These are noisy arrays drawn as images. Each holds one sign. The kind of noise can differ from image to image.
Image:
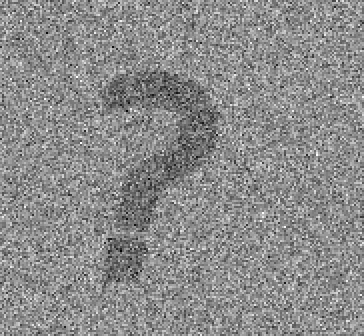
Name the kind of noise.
independent entries
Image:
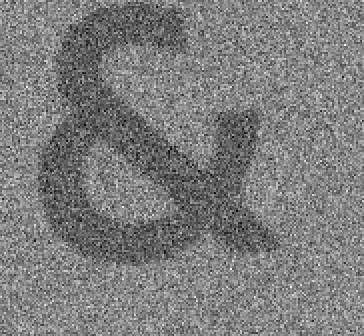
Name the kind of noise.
independent entries
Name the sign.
ampersand
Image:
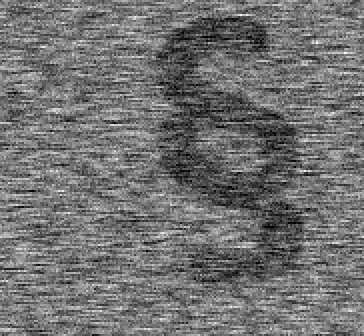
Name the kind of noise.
streaked along the rows
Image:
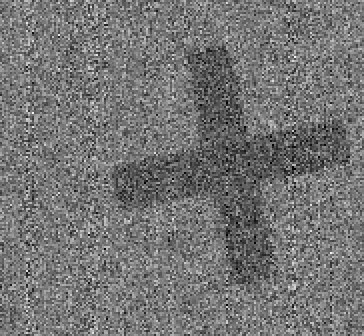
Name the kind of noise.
columns of uneven size
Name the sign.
plus sign
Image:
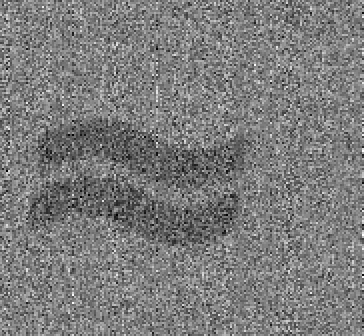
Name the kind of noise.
columns of uneven size
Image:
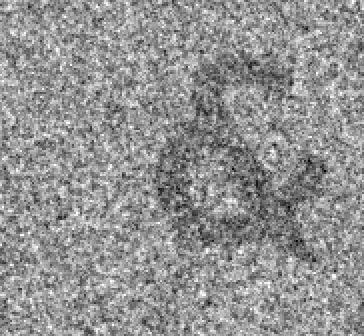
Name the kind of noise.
blotchy
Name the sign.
ampersand
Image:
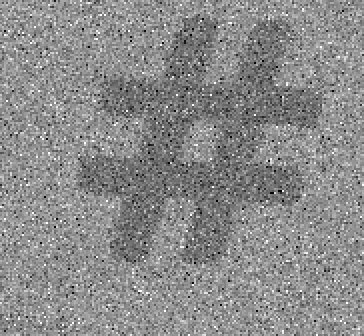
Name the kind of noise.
heavy tails
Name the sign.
hash sign
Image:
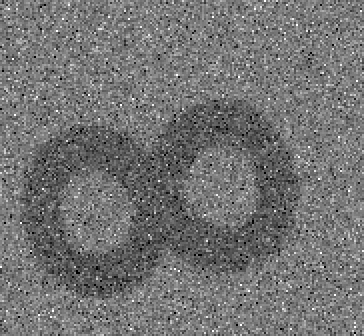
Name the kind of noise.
heavy tails
